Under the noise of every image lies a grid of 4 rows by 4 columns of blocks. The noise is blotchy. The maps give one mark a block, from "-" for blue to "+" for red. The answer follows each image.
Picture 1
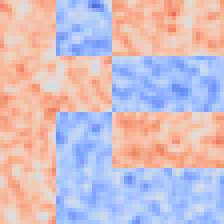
+ - + +
+ + - -
+ - + +
+ - - -
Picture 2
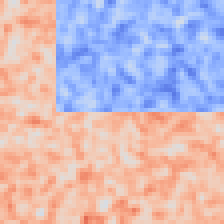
+ - - -
+ - - -
+ + + +
+ + + +
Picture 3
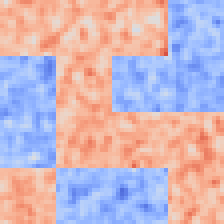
+ + + -
- + - -
- + + +
+ - - +
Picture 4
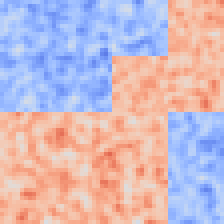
- - - +
- - + +
+ + + -
+ + + -
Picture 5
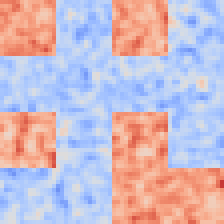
+ - + -
- - - -
+ - + -
- - + +
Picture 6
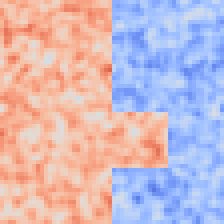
+ + - -
+ + - -
+ + + -
+ + - -
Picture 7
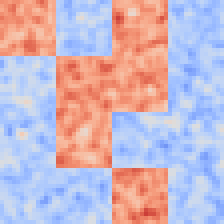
+ - + -
- + + -
- + - -
- - + -
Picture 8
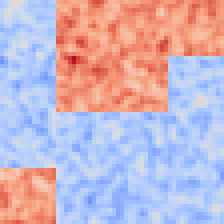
- + + +
- + + -
- - - -
+ - - -
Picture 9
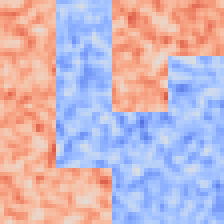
+ - + +
+ - + -
+ - - -
+ + - -
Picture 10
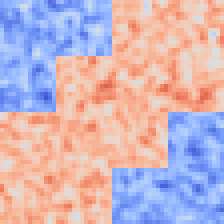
- - + +
- + + +
+ + + -
+ + - -
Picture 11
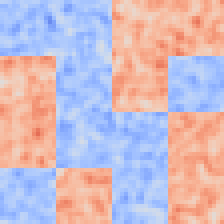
- - + +
+ - + -
+ - - +
- + - +
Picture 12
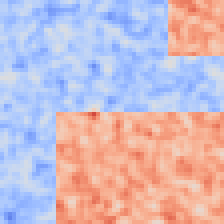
- - - +
- - - -
- + + +
- + + +
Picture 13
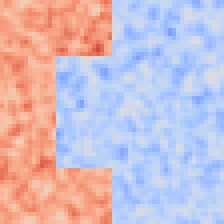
+ + - -
+ - - -
+ - - -
+ + - -
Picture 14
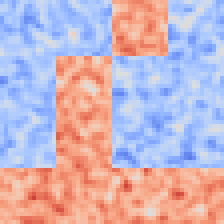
- - + -
- + - -
- + - -
+ + + +
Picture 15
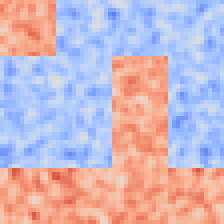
+ - - -
- - + -
- - + -
+ + + +
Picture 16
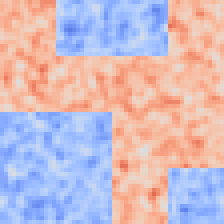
+ - - +
+ + + +
- - + +
- - + -
